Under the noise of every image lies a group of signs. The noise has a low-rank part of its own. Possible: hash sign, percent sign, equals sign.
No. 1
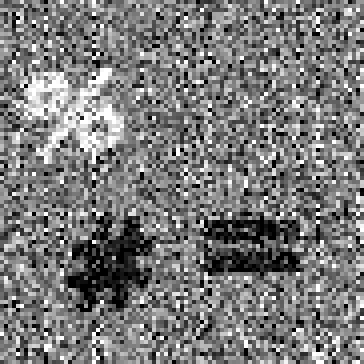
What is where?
top left: light percent sign; bottom left: dark hash sign; bottom right: dark equals sign
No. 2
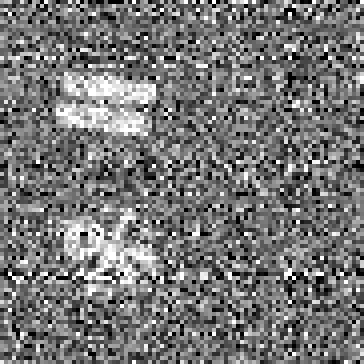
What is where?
top left: light equals sign; bottom left: light percent sign
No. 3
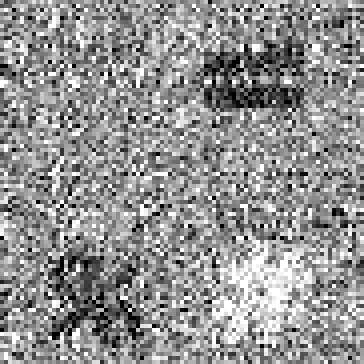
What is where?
top right: dark equals sign; bottom left: dark percent sign; bottom right: light hash sign
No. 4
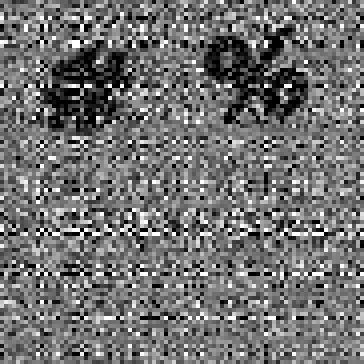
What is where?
top left: dark hash sign; top right: dark percent sign
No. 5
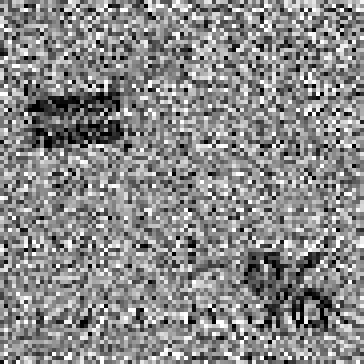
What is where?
top left: dark equals sign; bottom right: dark percent sign
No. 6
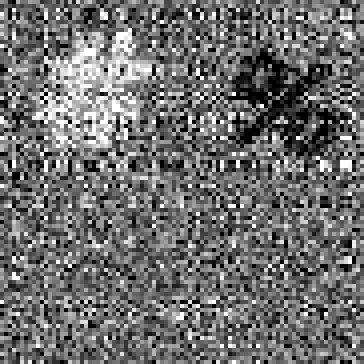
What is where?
top left: light hash sign; top right: dark percent sign
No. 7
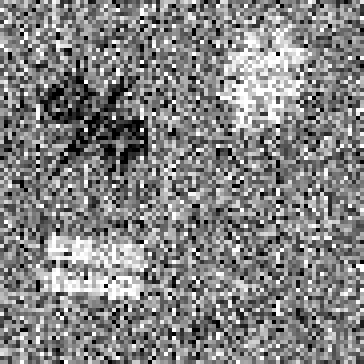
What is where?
top left: dark percent sign; top right: light hash sign; bottom left: light equals sign
